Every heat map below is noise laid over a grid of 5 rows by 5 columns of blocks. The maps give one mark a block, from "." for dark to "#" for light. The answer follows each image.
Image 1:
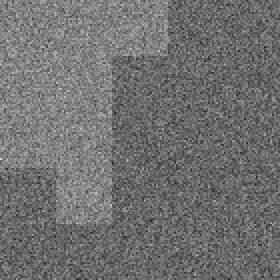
# # # . .
# # . . .
# # . . .
. # . . .
. . . . .
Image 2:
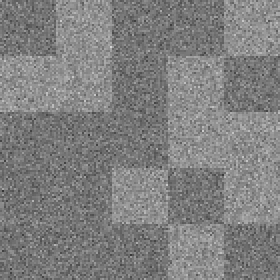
. # . . #
# # . # .
. . . # #
. . # . #
. . . # .
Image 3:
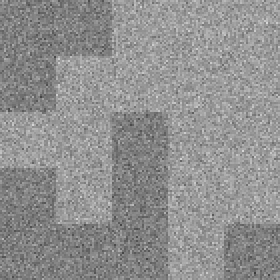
. . # # #
. # # # #
# # . # #
. # . # #
. . . # .
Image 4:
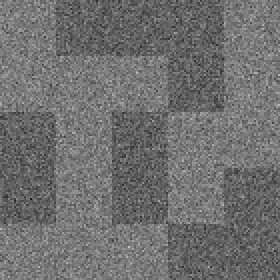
# . . . #
# # # . #
. # . # #
. # . # .
# # # . .
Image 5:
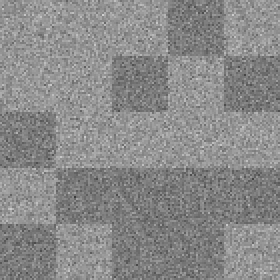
# # # . #
# # . # .
. # # # #
# . . . .
. # . . #
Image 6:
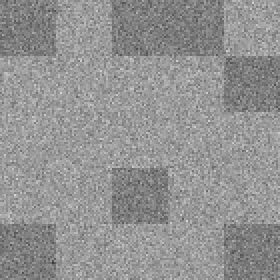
. # . . #
# # # # .
# # # # #
# # . # #
. # # # .
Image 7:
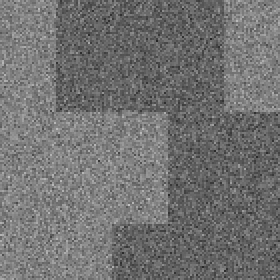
# . . . #
# . . . #
# # # . .
# # # . .
# # . . .
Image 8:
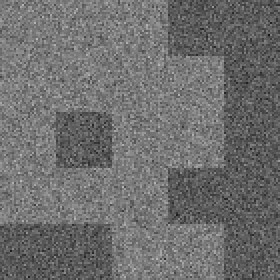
# # # . .
# # # # .
# . # # .
# # # . .
. . # # .
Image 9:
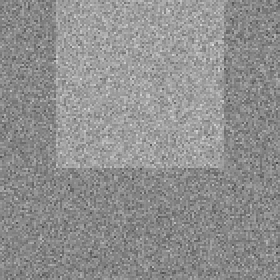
. # # # .
. # # # .
. # # # .
. . . . .
. . . . .
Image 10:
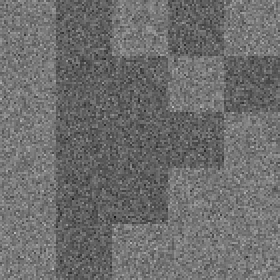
# . # . #
# . . # .
# . . . #
# . . # #
# . # # #
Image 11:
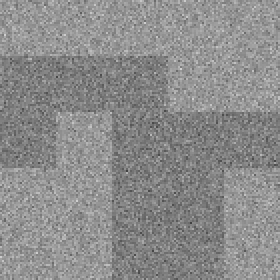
# # # # #
. . . # #
. # . . .
# # . . #
# # . . #
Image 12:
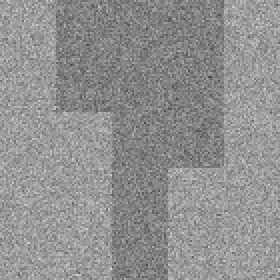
# . . . #
# . . . #
# # . . #
# # . # #
# # . # #
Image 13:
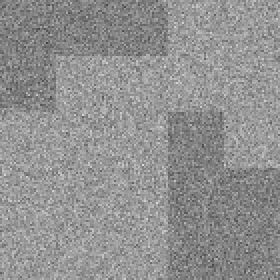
. . . # #
. # # # #
# # # . #
# # # . .
# # # . .
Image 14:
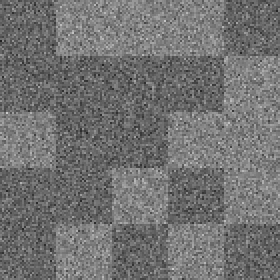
. # # # .
. . . . #
# . . # #
. . # . #
. # . # .
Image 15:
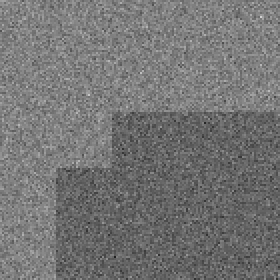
# # # # #
# # # # #
# # . . .
# . . . .
# . . . .
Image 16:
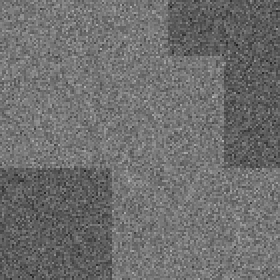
# # # . .
# # # # .
# # # # .
. . # # #
. . # # #
